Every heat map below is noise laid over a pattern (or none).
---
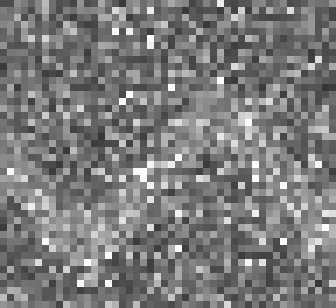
a wavy band
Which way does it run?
left to right
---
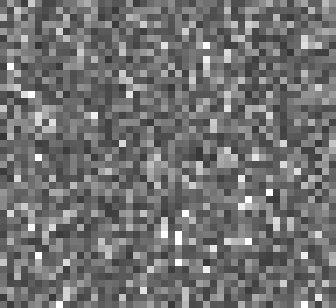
only noise
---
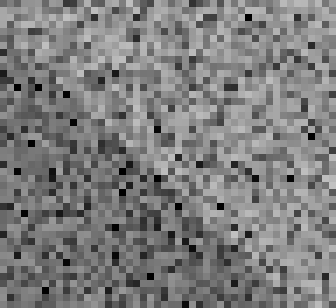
a sharp edge
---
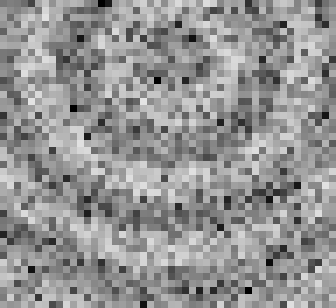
rings round one point
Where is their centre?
top middle
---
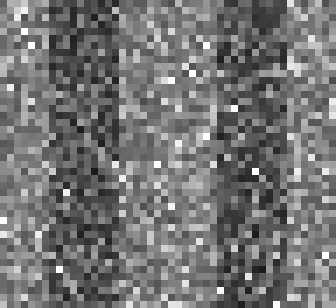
vertical stripes
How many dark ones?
2
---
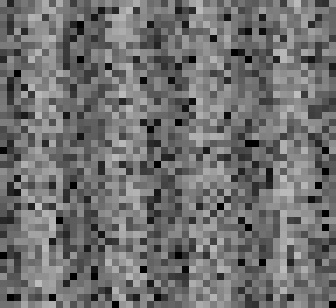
vertical stripes
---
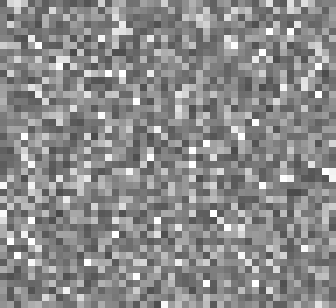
only noise
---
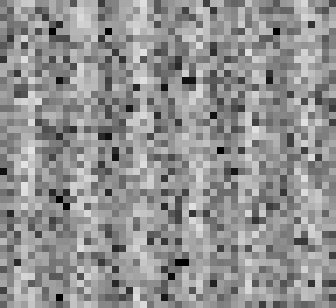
vertical stripes
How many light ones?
6
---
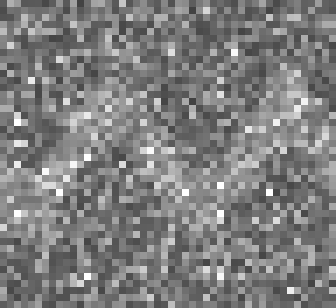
a wavy band
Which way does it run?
left to right
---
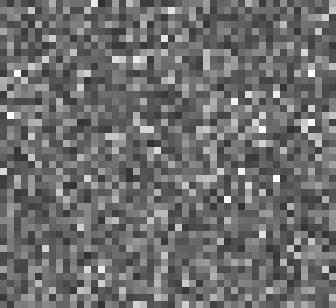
only noise
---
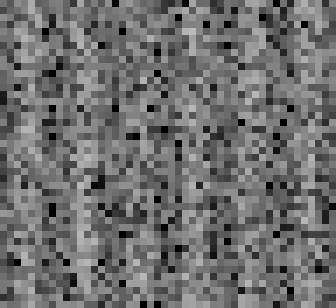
vertical stripes
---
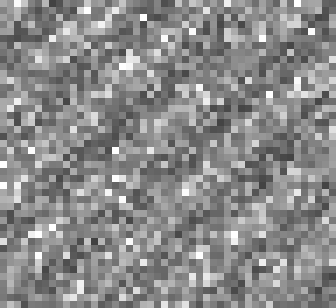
diagonal stripes
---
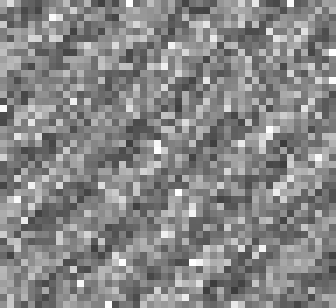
diagonal stripes
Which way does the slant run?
bottom left to top right
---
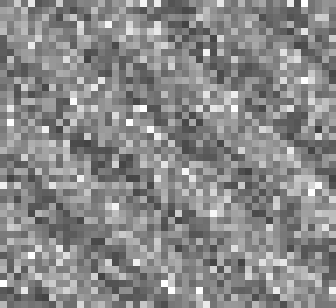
diagonal stripes
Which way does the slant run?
top left to bottom right
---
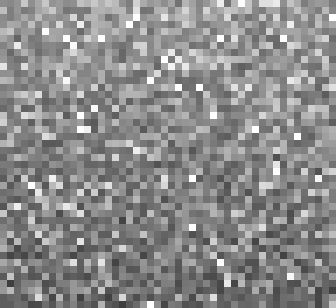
a smooth slope
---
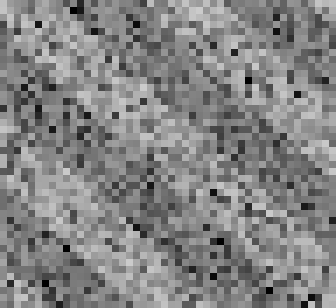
diagonal stripes
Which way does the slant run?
top left to bottom right
